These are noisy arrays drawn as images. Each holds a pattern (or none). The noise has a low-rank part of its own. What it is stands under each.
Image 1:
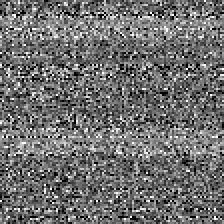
bands of rows
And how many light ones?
2
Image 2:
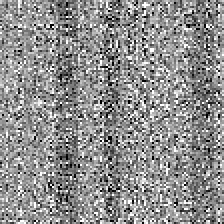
bands of columns
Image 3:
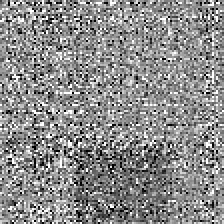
one block
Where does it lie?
bottom middle
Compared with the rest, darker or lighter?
darker
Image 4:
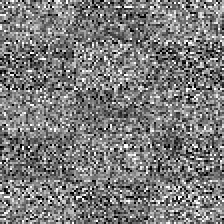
a checkerboard
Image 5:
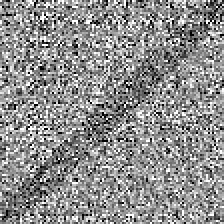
a diagonal band
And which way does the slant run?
bottom left to top right
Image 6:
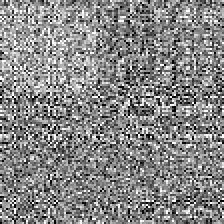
one block
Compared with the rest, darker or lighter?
lighter
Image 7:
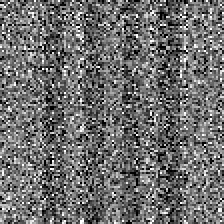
bands of columns
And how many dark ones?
4
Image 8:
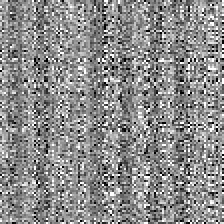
bands of columns
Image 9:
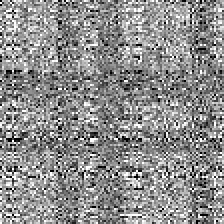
bands of rows crossing bands of columns
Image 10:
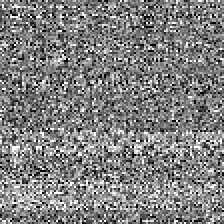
bands of rows
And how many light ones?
2
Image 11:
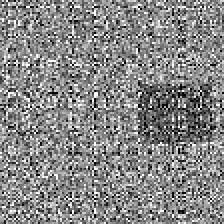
one block
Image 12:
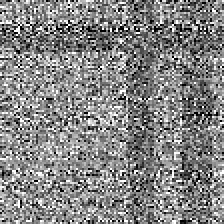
bands of rows crossing bands of columns
